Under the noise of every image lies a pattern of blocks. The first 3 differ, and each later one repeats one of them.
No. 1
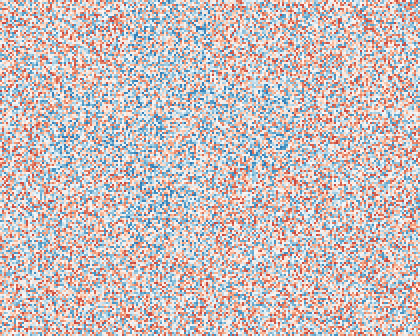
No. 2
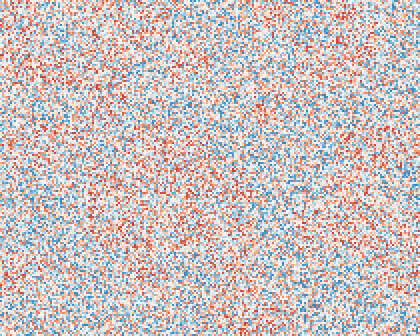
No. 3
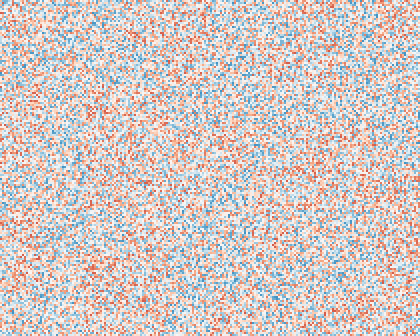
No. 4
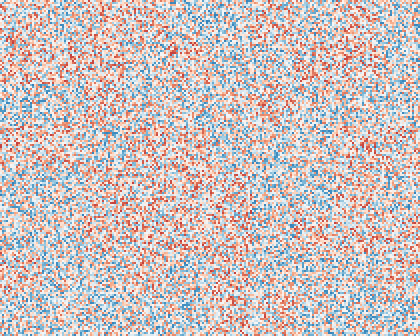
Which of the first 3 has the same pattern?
2
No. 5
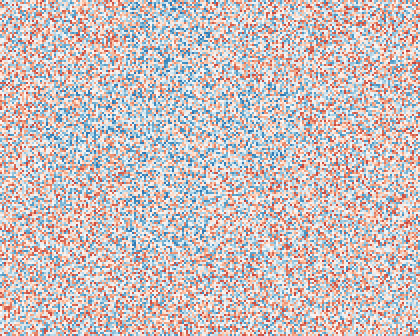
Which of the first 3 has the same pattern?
1
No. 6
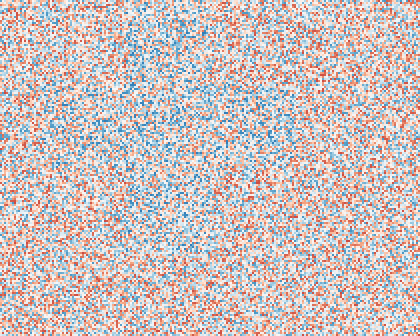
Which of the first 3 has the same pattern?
1
